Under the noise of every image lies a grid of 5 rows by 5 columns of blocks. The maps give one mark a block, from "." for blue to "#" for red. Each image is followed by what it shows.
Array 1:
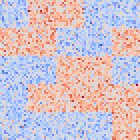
.##..
##..#
..##.
.####
....#
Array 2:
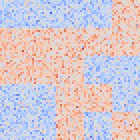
....#
#####
###..
..##.
..#.#
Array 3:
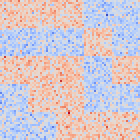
###..
...#.
###.#
.##..
..###
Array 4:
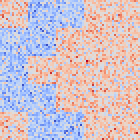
#..##
..###
.####
..###
#..##
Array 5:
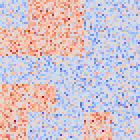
.##..
###..
.....
##...
#..#.
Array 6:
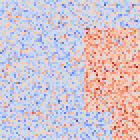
.....
...##
...##
...##
....#
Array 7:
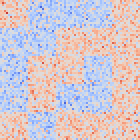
#...#
..###
.##.#
.#..#
#.###
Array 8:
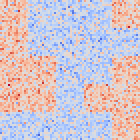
#...#
#....
##..#
##.##
....#
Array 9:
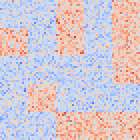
..#.#
#.#.#
....#
.#...
..###
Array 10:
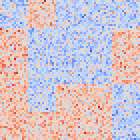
.#...
#...#
#...#
#.##.
####.
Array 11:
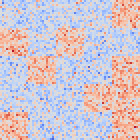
....#
#.#..
.#..#
...##
#...#
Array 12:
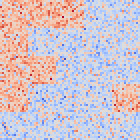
###..
#....
##...
#...#
.....
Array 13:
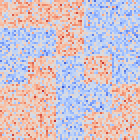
###..
..#..
.#.#.
##..#
##.##
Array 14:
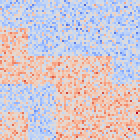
.....
#....
####.
..###
#.###
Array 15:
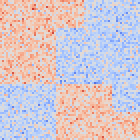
###..
##...
##...
..##.
..###
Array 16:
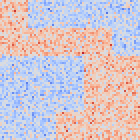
#....
####.
...##
...##
..###
